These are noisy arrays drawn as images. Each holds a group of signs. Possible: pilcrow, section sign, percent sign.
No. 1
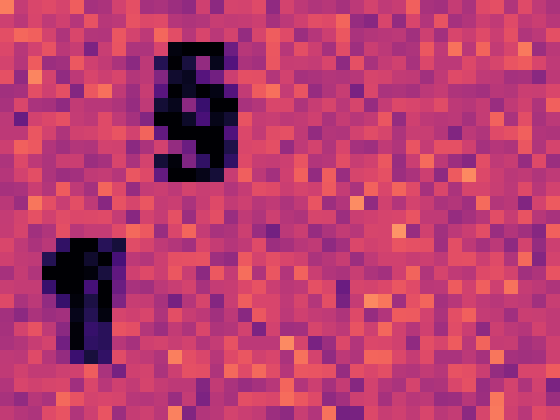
top left: dark section sign; bottom left: dark pilcrow
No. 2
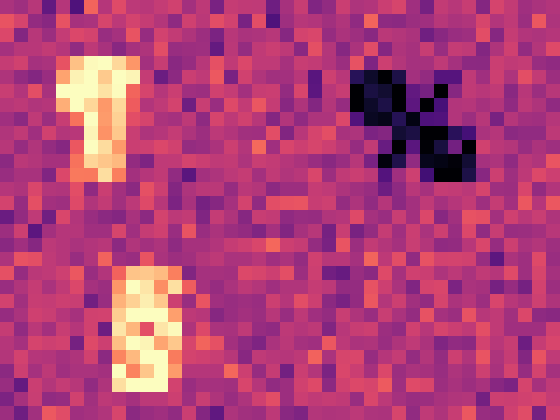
top left: light pilcrow; top right: dark percent sign; bottom left: light section sign
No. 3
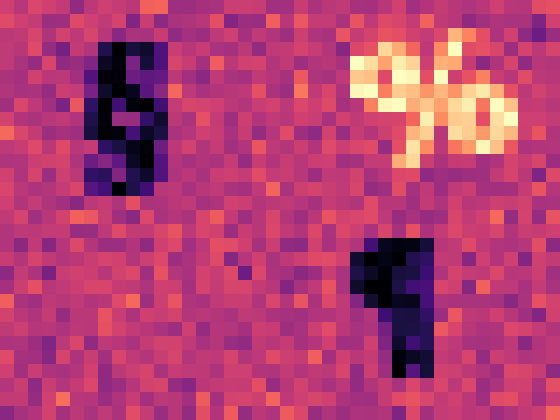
top left: dark section sign; top right: light percent sign; bottom right: dark pilcrow
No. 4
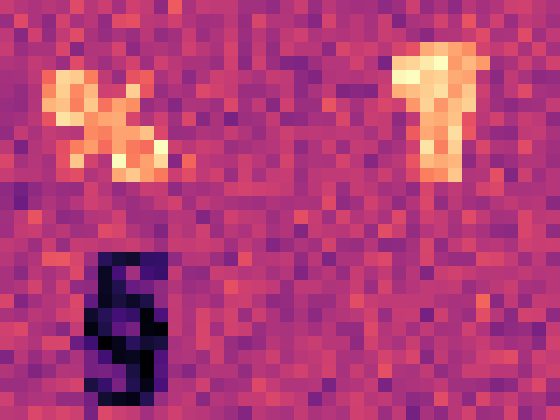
top left: light percent sign; top right: light pilcrow; bottom left: dark section sign
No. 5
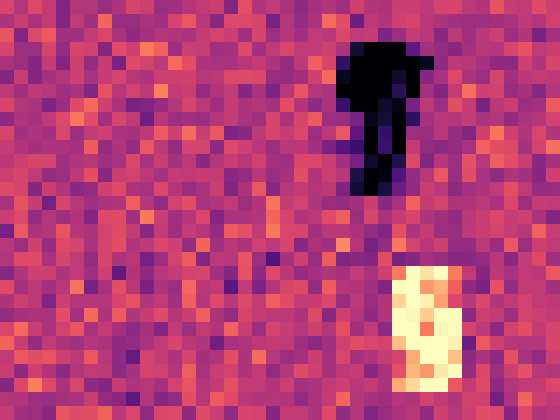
top right: dark pilcrow; bottom right: light section sign
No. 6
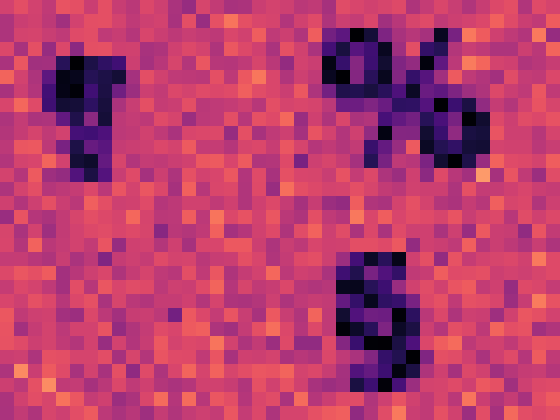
top left: dark pilcrow; top right: dark percent sign; bottom right: dark section sign
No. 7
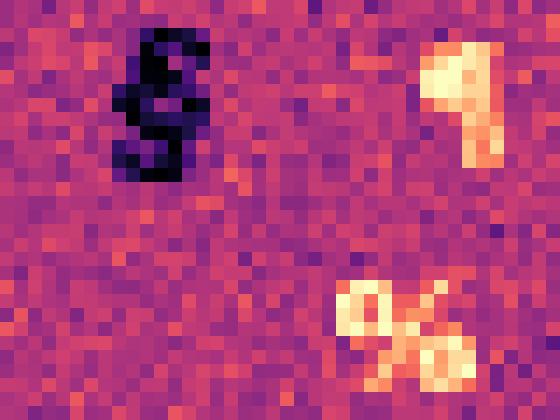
top left: dark section sign; top right: light pilcrow; bottom right: light percent sign
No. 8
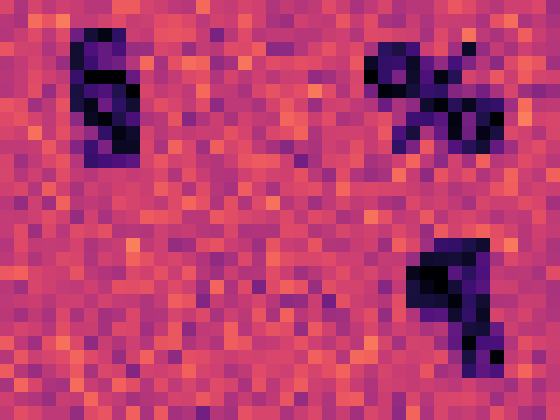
top left: dark section sign; top right: dark percent sign; bottom right: dark pilcrow
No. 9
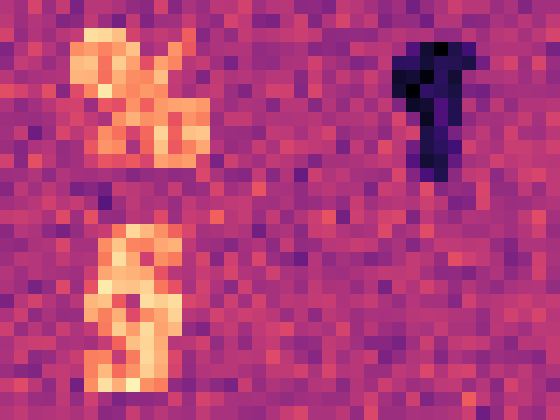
top left: light percent sign; top right: dark pilcrow; bottom left: light section sign
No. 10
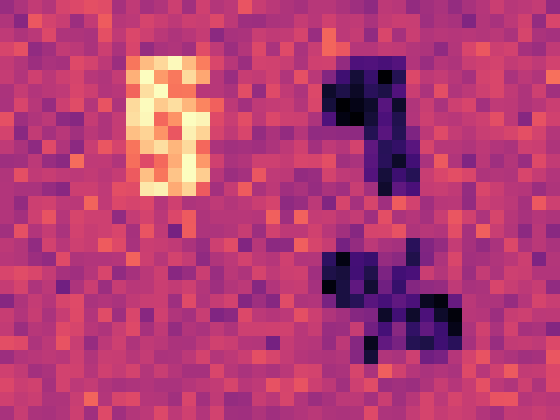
top left: light section sign; top right: dark pilcrow; bottom right: dark percent sign
